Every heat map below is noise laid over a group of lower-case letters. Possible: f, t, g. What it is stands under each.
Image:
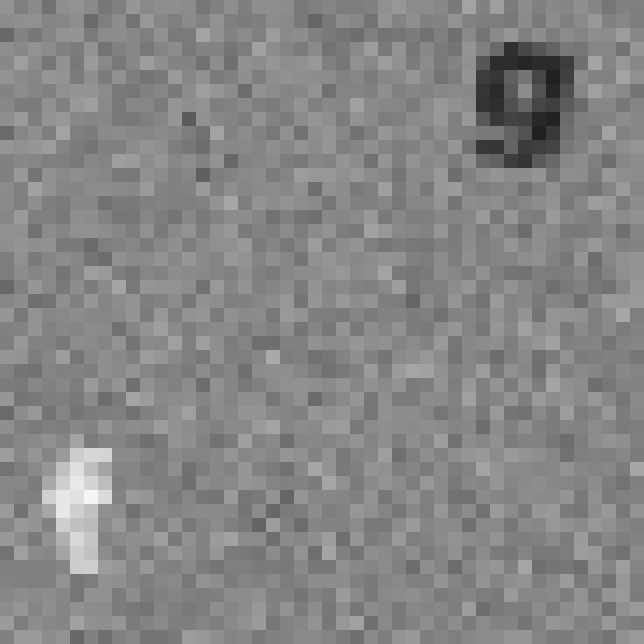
top right: dark g; bottom left: light f
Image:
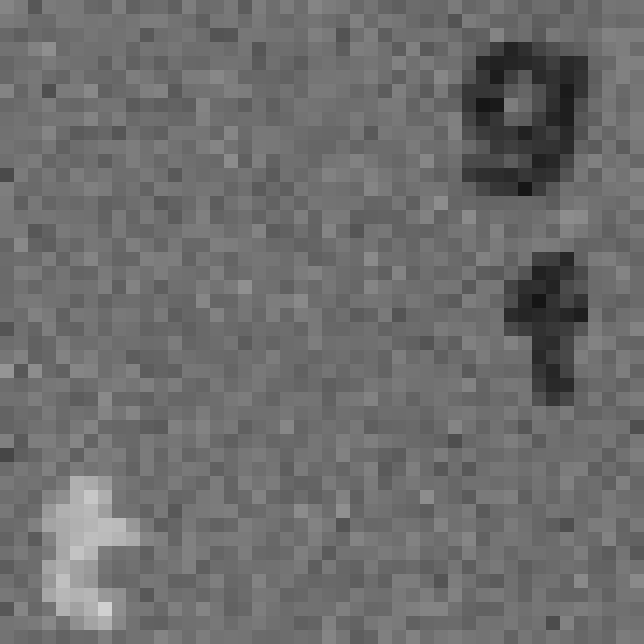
top right: dark g; middle right: dark f; bottom left: light t
